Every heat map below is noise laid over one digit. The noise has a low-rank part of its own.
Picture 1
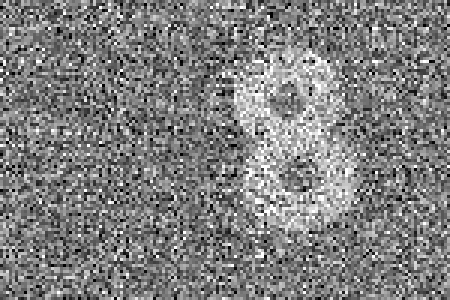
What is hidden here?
light 8
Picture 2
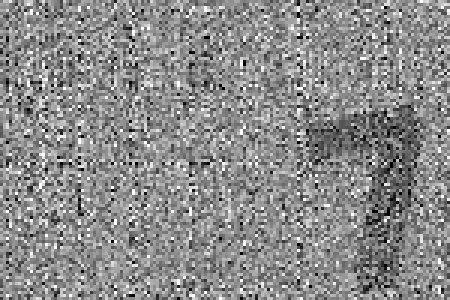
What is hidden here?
dark 7
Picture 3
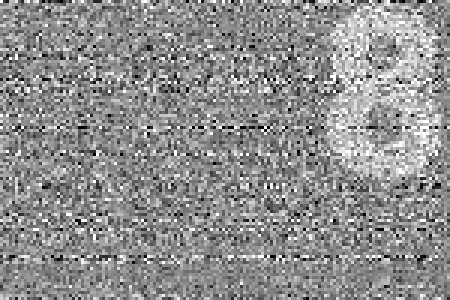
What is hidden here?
light 8
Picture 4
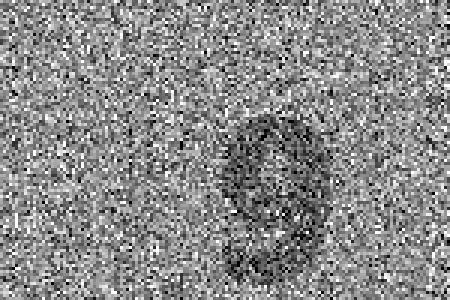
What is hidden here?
dark 9
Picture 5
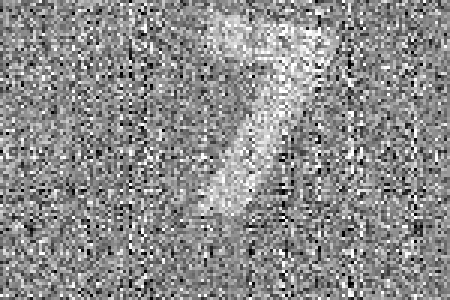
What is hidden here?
light 7
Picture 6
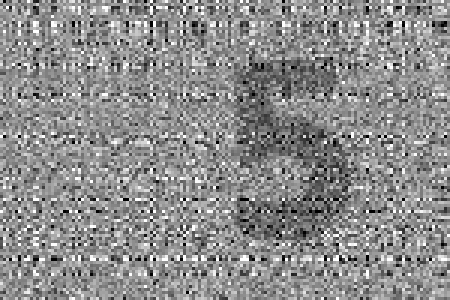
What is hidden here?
dark 5
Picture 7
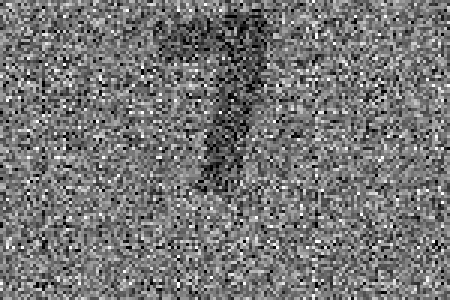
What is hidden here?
dark 7
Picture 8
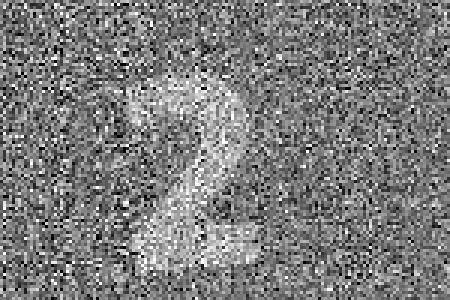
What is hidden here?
light 2
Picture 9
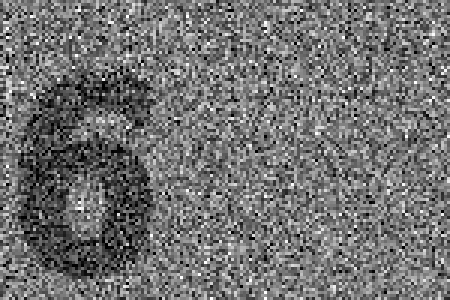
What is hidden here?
dark 6
